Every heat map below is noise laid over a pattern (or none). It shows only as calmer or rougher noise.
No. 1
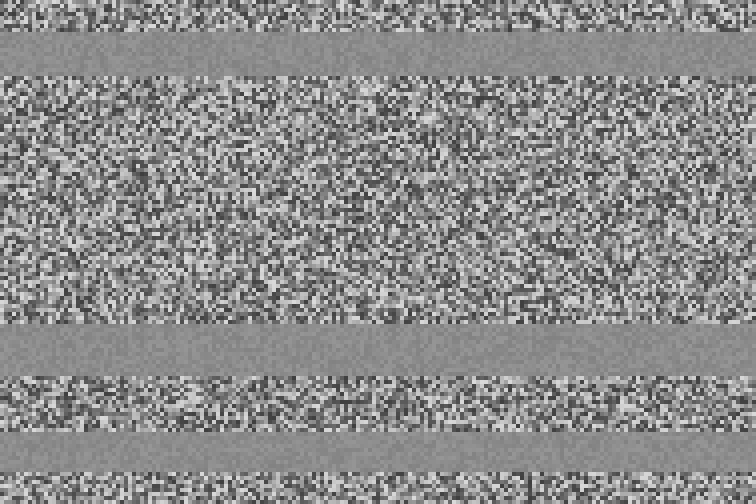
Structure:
bands of rows
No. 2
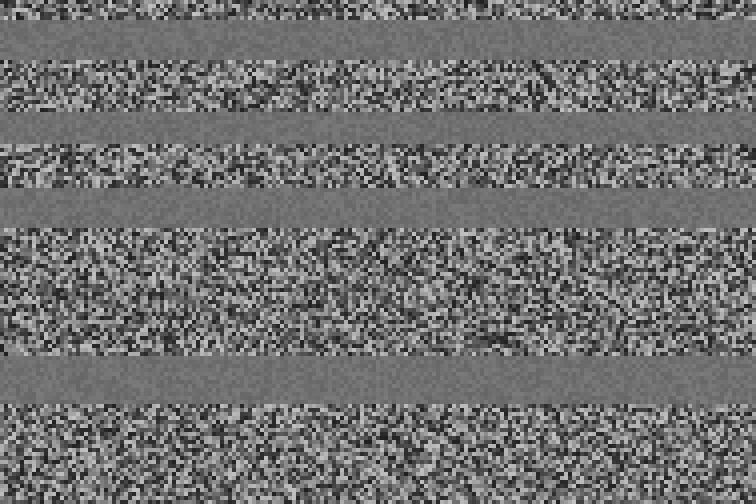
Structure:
bands of rows
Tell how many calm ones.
4
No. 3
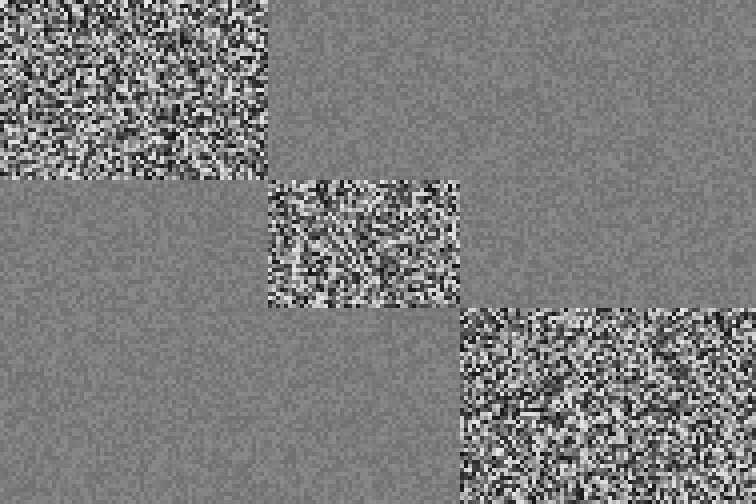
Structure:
blocks along the diagonal
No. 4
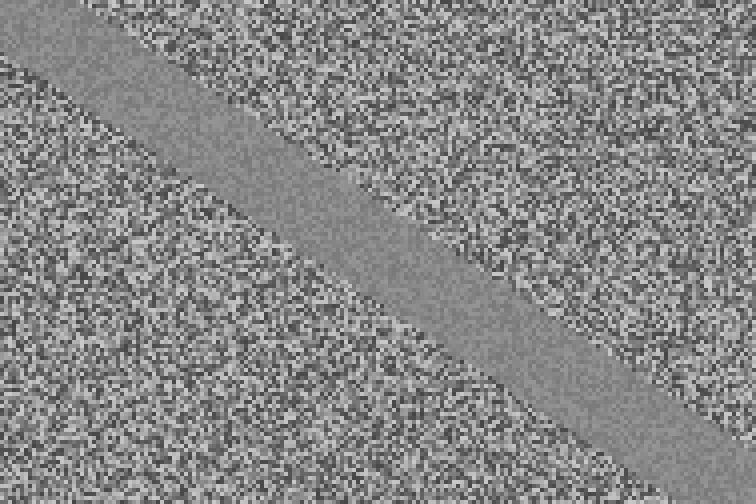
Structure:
a diagonal band
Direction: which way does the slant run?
top left to bottom right
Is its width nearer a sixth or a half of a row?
a sixth
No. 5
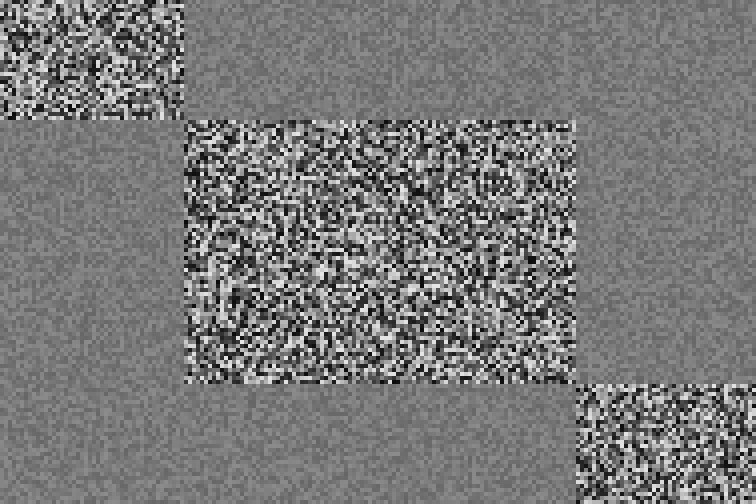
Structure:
blocks along the diagonal
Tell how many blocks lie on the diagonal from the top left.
3
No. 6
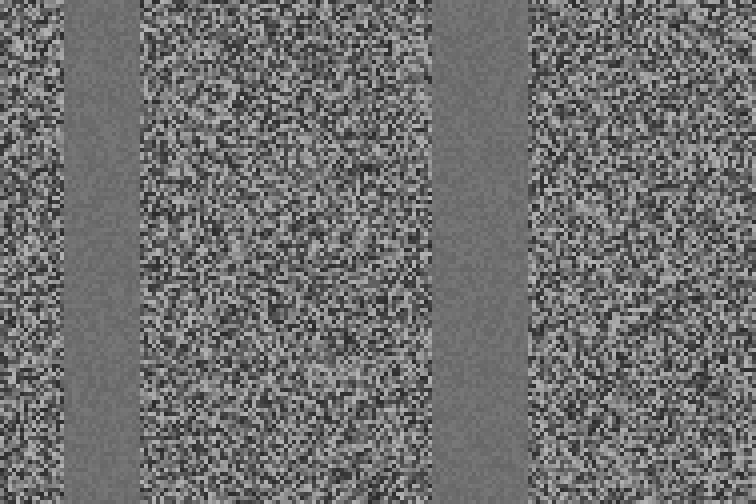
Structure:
bands of columns
